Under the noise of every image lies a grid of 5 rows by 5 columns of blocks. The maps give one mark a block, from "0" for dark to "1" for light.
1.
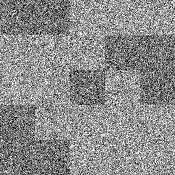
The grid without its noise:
0 0 1 1 1
1 1 1 0 0
1 1 0 1 0
0 1 1 1 1
0 0 1 1 1
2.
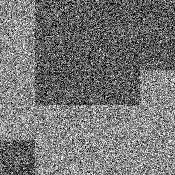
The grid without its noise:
1 0 0 0 0
1 0 0 0 0
1 0 0 0 1
1 1 1 1 1
0 1 1 1 1
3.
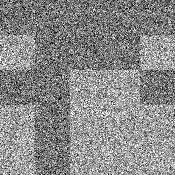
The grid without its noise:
0 0 0 0 0
1 0 0 0 1
0 0 1 1 0
1 0 1 1 1
1 0 1 1 1
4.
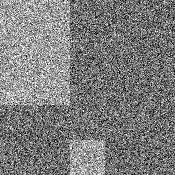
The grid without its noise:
1 1 0 0 0
1 1 0 0 0
1 1 0 0 0
0 0 0 0 0
0 0 1 0 0
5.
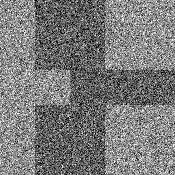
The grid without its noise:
1 0 0 1 1
1 0 0 1 1
1 1 0 0 0
1 0 0 1 1
1 0 0 1 1
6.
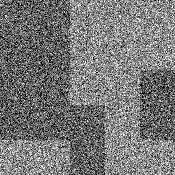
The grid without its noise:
0 0 1 1 1
0 0 1 1 1
0 0 1 1 0
0 0 0 1 0
1 1 0 1 1
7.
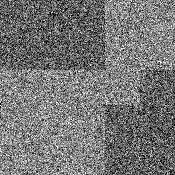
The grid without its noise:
0 0 0 1 1
0 0 0 1 1
1 1 1 1 0
1 1 1 0 0
1 1 1 0 0
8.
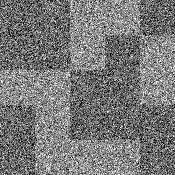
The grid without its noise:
0 0 1 1 0
0 0 1 0 1
1 1 0 0 1
0 1 0 0 0
0 1 1 1 0
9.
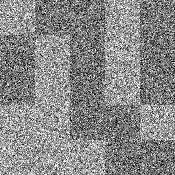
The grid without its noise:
1 0 0 1 0
0 1 0 1 0
0 1 0 1 0
1 1 0 0 1
1 1 1 0 0
